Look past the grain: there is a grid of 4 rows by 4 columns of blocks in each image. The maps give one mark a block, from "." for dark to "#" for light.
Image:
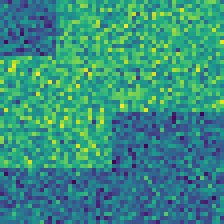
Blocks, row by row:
. # # #
# # # #
# # . .
. . . .
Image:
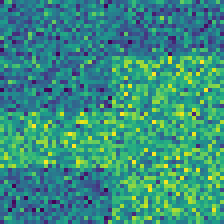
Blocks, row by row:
. . . .
. . # #
# # # #
. . # #
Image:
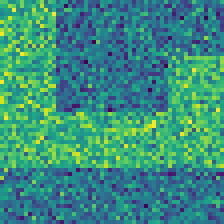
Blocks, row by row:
# . . .
# . . #
# # # #
. . . .
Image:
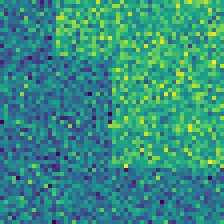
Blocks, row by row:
. # # #
. . # #
. . # #
. . . .
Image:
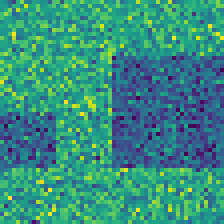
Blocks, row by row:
# # # #
# # . .
. # . .
# # # #
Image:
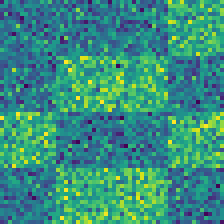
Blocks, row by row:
. . . #
. # # .
# . . #
. # # .
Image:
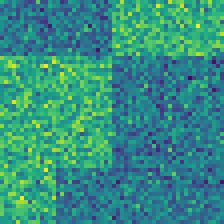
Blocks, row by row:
. . # #
# # . .
# # . .
# . . .
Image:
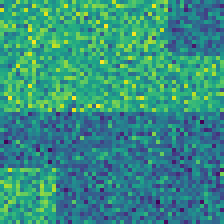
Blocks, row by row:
# # # .
# # # #
. . . .
# . . .
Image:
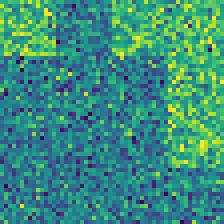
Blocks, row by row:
# . # #
. . . #
. . . #
. . . .
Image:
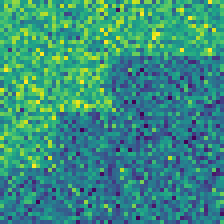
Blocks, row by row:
# # # #
# # . .
# . . .
. . . .
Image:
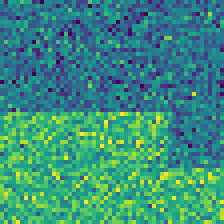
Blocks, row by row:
. . . .
. . . .
# # # .
# # # #
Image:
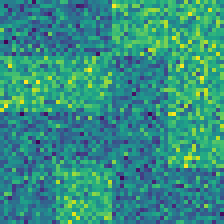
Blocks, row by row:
. . # #
# # . #
. . . #
. # . .
